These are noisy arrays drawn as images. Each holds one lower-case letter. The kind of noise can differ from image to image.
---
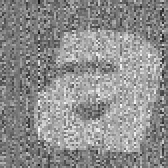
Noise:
columns of uneven size
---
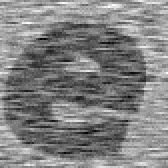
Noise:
streaked along the rows
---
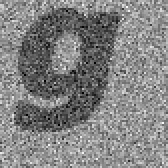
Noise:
independent entries
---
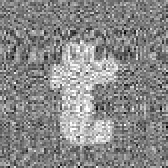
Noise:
low rank plus noise
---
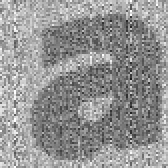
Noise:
columns of uneven size
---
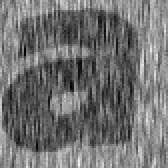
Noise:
streaked along the columns
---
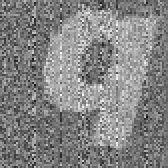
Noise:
columns of uneven size
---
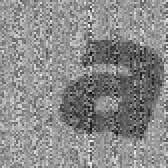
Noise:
columns of uneven size
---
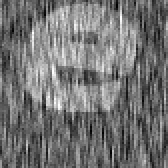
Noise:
streaked along the columns
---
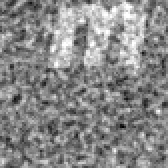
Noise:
blotchy
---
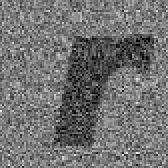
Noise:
low rank plus noise
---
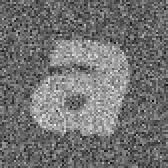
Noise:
independent entries
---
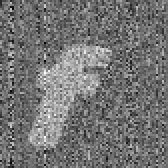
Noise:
columns of uneven size
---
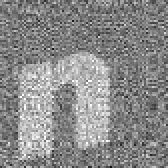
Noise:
low rank plus noise
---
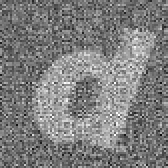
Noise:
low rank plus noise
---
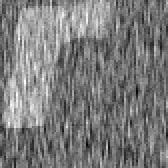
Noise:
streaked along the columns
